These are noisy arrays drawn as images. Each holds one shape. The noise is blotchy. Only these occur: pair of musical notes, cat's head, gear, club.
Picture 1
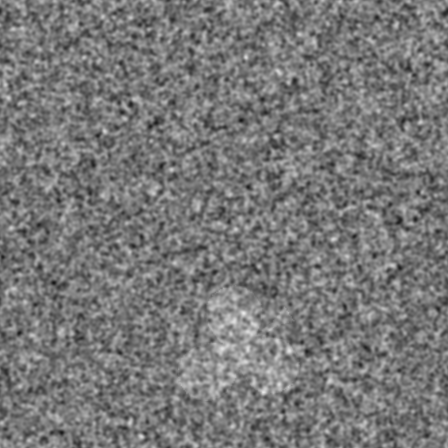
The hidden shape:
club
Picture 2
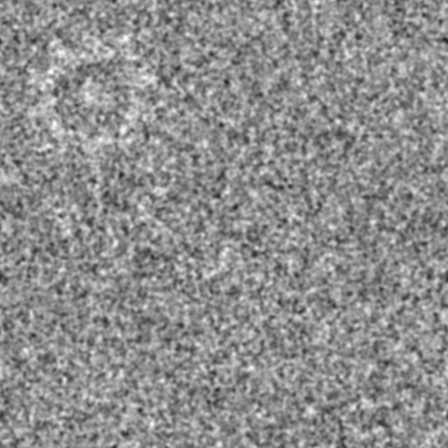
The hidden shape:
gear
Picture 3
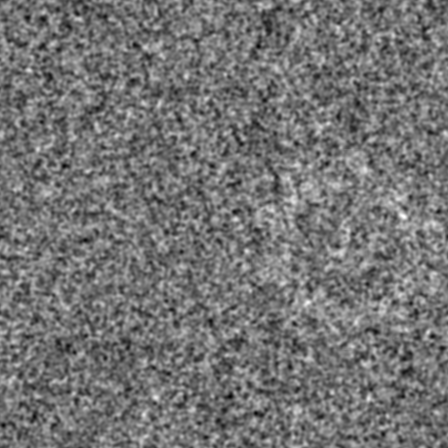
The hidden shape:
gear
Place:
middle right
